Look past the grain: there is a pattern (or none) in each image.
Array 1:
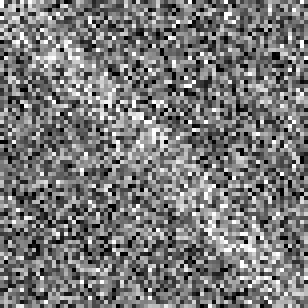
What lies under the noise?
a diagonal band
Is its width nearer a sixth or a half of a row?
a sixth
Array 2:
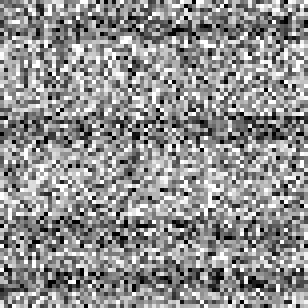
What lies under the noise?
bands of rows
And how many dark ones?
4
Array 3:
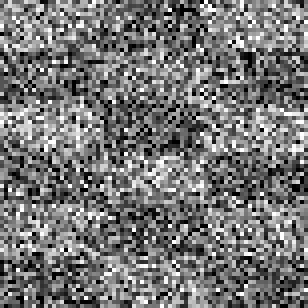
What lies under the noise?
a checkerboard
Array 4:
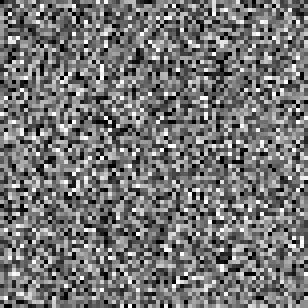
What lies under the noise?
only noise
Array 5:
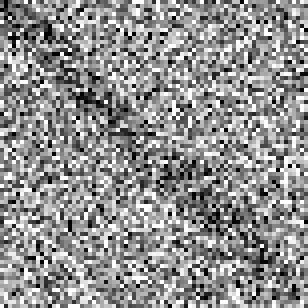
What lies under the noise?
a diagonal band
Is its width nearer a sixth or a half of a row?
a sixth
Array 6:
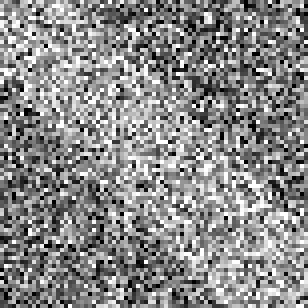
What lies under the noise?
a diagonal band
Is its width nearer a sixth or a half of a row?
a half
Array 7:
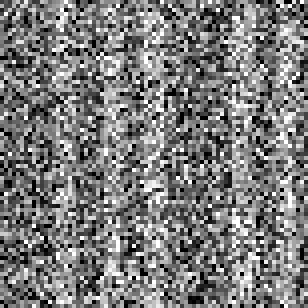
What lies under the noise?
bands of columns
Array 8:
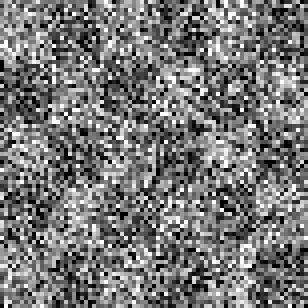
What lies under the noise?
a checkerboard
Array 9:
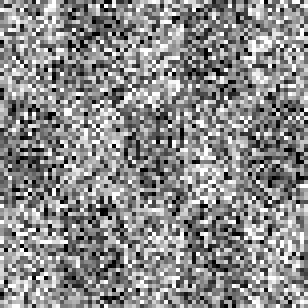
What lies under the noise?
a checkerboard
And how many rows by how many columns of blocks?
3 by 5
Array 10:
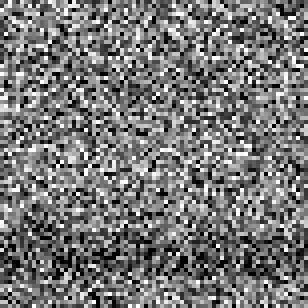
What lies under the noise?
one band of rows
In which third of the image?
bottom
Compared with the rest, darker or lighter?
darker
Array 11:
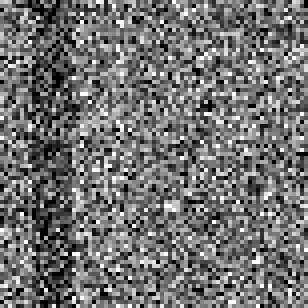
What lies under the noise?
one band of columns
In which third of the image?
left
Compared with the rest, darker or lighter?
darker
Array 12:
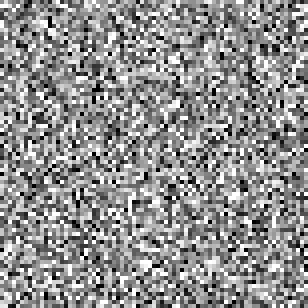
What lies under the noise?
only noise
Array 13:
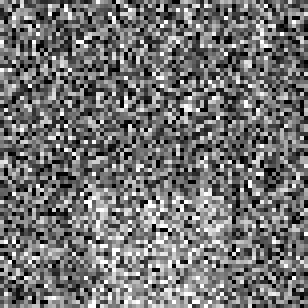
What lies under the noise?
one block
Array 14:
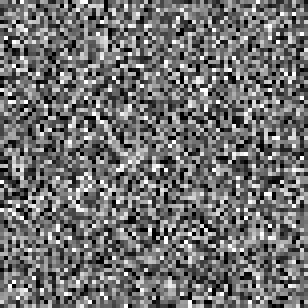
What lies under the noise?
only noise
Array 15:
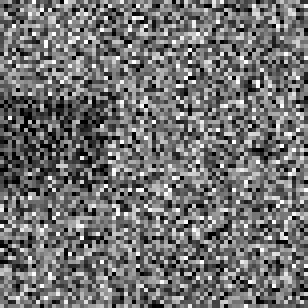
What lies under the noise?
one block
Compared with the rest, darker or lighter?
darker
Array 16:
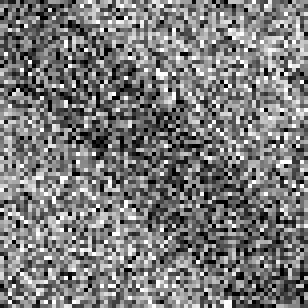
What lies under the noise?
a diagonal band
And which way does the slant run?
top left to bottom right
